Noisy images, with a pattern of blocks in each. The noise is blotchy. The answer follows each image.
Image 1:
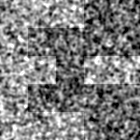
top and bottom mirror each other
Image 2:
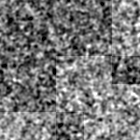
mirrored about the diagonal from the top left
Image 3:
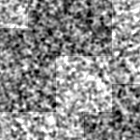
mirrored about the diagonal from the top left
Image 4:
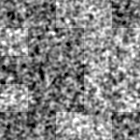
top and bottom mirror each other
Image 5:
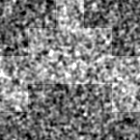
left and right mirror each other
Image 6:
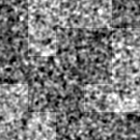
mirrored about the diagonal from the bottom left
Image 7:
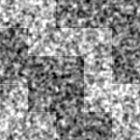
mirrored about the diagonal from the bottom left
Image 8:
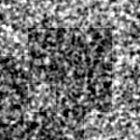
mirrored about the diagonal from the bottom left
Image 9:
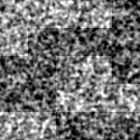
no symmetry
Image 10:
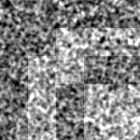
mirrored about the diagonal from the top left
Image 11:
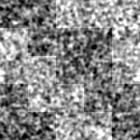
mirrored about the diagonal from the bottom left
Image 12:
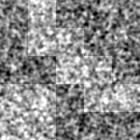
mirrored about the diagonal from the bottom left
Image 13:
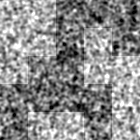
no symmetry
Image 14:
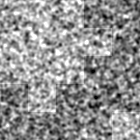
mirrored about the diagonal from the top left
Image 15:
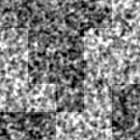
no symmetry
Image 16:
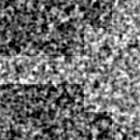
top and bottom mirror each other
